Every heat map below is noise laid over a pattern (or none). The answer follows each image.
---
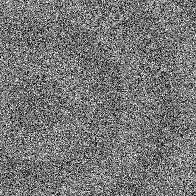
rings round one point
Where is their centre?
middle left
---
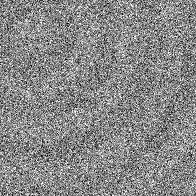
rings round one point
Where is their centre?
top left
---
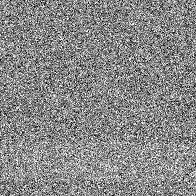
one horizontal stripe
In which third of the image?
bottom
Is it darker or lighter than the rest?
lighter
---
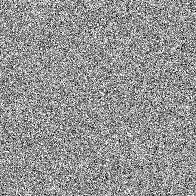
only noise
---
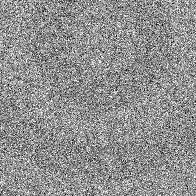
rings round one point
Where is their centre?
top middle
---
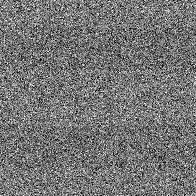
horizontal stripes
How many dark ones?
2
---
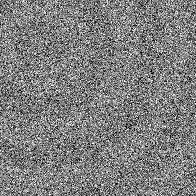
rings round one point
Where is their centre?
top left
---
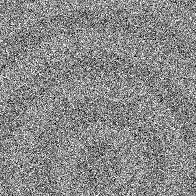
rings round one point
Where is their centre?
bottom middle
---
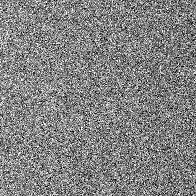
a smooth slope
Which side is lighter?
left
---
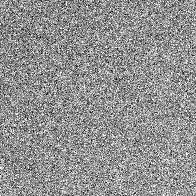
a smooth slope
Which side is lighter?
bottom right
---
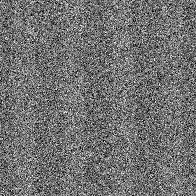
vertical stripes
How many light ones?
4
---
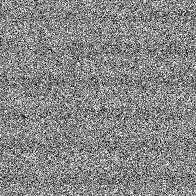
horizontal stripes
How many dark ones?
6
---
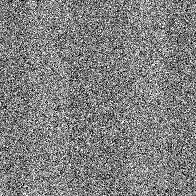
vertical stripes
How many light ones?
2
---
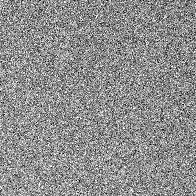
a smooth slope
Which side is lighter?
bottom left
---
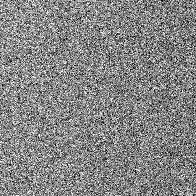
a smooth slope
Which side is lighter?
left
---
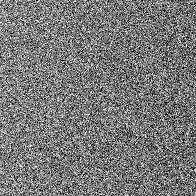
a smooth slope
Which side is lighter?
left
